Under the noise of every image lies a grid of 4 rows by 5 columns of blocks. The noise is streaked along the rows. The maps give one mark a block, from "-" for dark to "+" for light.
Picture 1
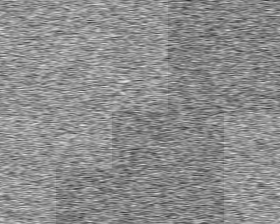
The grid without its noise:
+ + + - -
+ + + - -
+ + - - +
+ - - - +
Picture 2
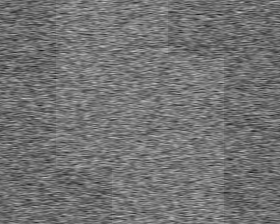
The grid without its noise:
- + + - -
- + + + -
- + + + -
- - + + -
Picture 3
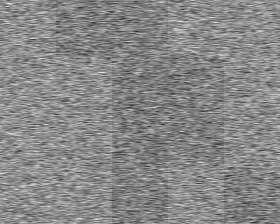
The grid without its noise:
+ - - + +
+ + - - +
+ + - - +
+ + - + -
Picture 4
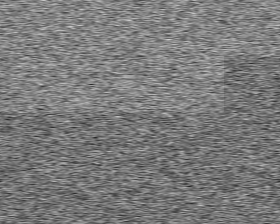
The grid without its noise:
+ + + + +
+ + + + -
- - - - -
- - - - -
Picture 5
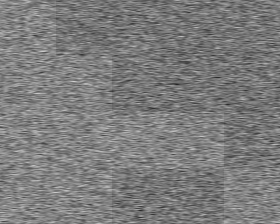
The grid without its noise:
+ - - - -
+ + - - -
+ + + + -
+ + - - +
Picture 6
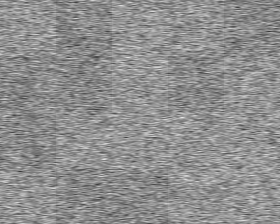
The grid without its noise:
+ - + + -
- - + - +
- + + + +
+ - - + +
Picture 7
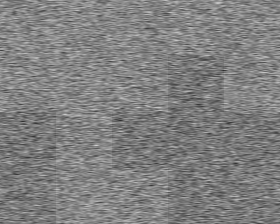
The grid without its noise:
+ + + + +
+ + + - +
- + - - -
- + + - -
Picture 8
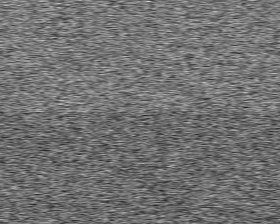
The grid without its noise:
+ + + + +
+ + + + +
- - - - -
- - - - -
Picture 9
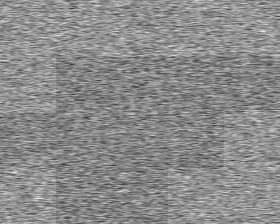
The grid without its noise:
+ + + + +
+ - - - -
- - - - +
+ - - + +
